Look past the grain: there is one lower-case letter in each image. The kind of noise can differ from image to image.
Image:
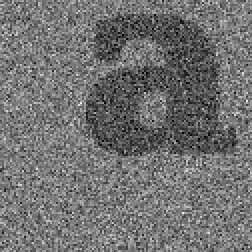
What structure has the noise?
independent entries
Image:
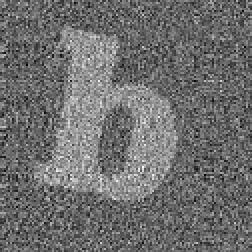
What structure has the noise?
low rank plus noise
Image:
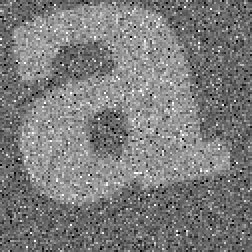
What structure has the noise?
heavy tails
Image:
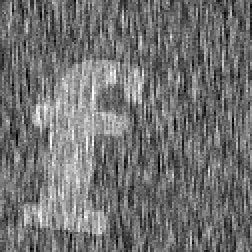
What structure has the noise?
streaked along the columns
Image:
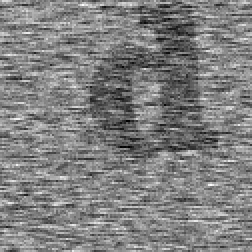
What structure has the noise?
streaked along the rows
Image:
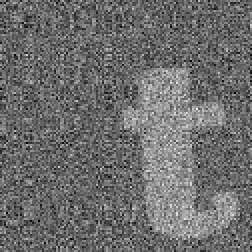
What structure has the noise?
low rank plus noise
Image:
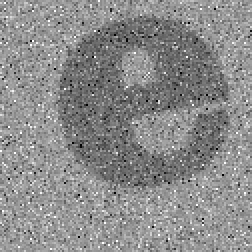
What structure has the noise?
heavy tails
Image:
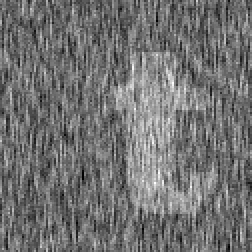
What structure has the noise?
streaked along the columns
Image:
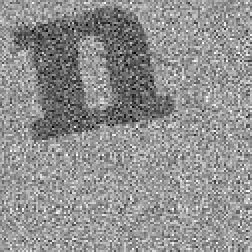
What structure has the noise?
low rank plus noise
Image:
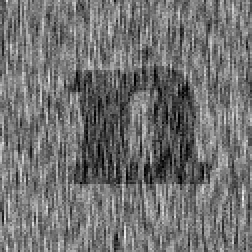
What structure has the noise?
streaked along the columns
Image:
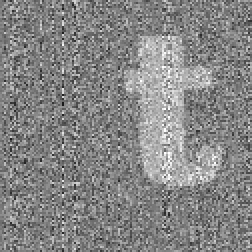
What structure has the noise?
columns of uneven size
